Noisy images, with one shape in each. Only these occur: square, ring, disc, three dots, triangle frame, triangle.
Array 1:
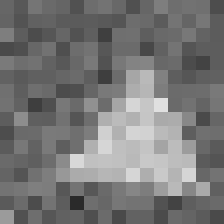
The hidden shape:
triangle
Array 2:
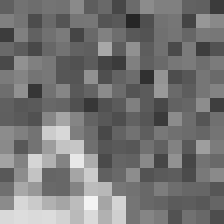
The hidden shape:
triangle frame
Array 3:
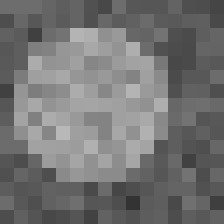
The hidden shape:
disc
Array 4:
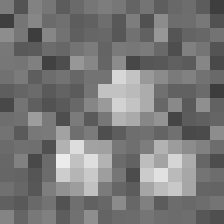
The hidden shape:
three dots
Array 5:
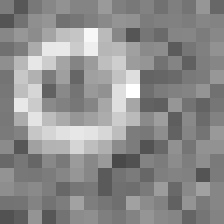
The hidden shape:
ring
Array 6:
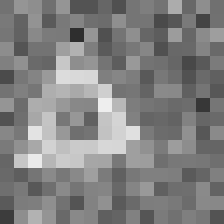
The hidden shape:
triangle frame
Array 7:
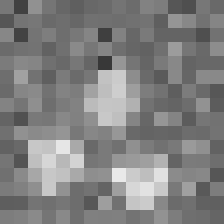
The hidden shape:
three dots
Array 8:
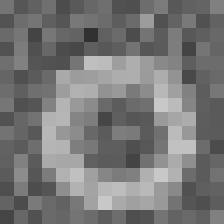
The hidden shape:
ring
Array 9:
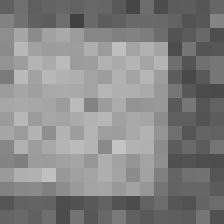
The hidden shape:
square
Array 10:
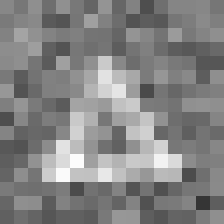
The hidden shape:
triangle frame
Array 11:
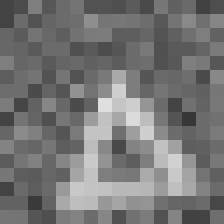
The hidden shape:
triangle frame
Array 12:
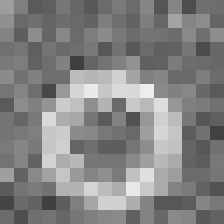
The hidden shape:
ring
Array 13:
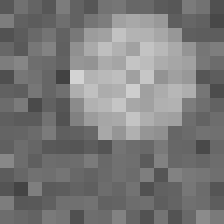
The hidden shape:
disc
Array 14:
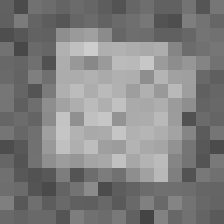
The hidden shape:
square
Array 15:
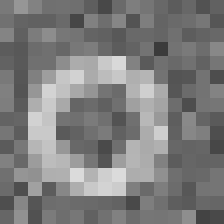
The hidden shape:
ring
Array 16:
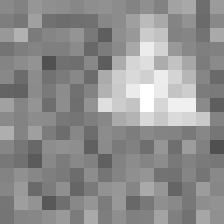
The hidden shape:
triangle
